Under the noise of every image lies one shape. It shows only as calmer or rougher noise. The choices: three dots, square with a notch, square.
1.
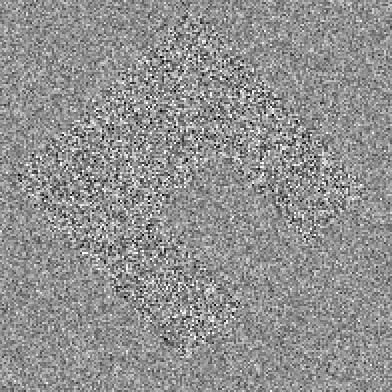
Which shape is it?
square with a notch
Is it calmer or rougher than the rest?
rougher
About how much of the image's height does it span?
nearly all
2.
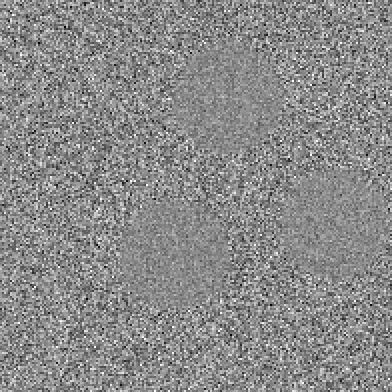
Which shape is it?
three dots
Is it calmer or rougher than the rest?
calmer
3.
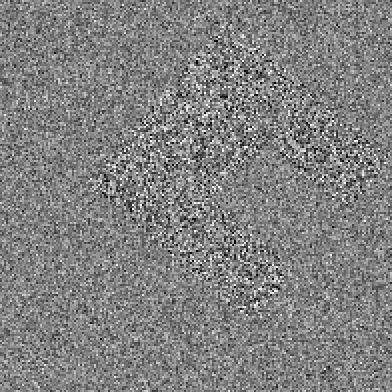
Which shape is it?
square with a notch
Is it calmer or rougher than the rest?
rougher
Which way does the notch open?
down and right
